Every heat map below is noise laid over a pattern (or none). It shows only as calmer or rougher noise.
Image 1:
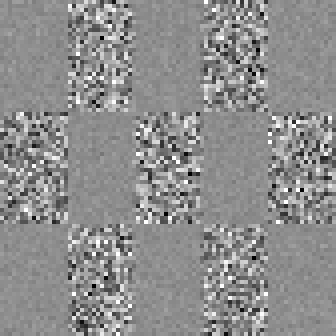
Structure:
a checkerboard
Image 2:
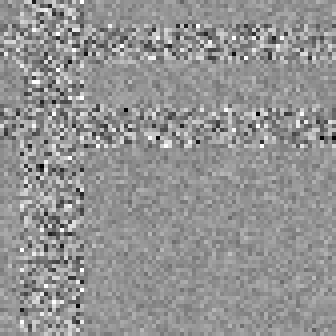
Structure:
bands of rows crossing bands of columns
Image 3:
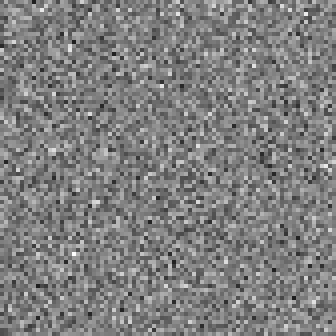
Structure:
only noise
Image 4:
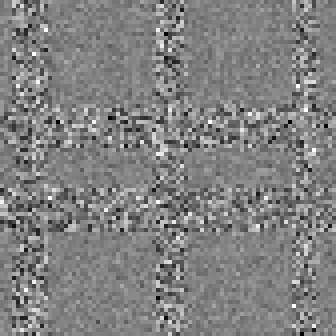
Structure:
bands of rows crossing bands of columns
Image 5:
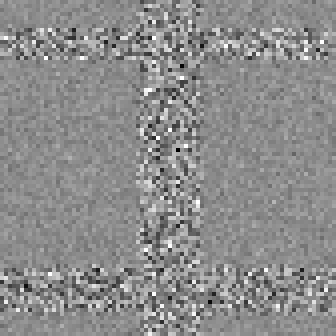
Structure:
bands of rows crossing bands of columns
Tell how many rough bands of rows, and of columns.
2 and 1
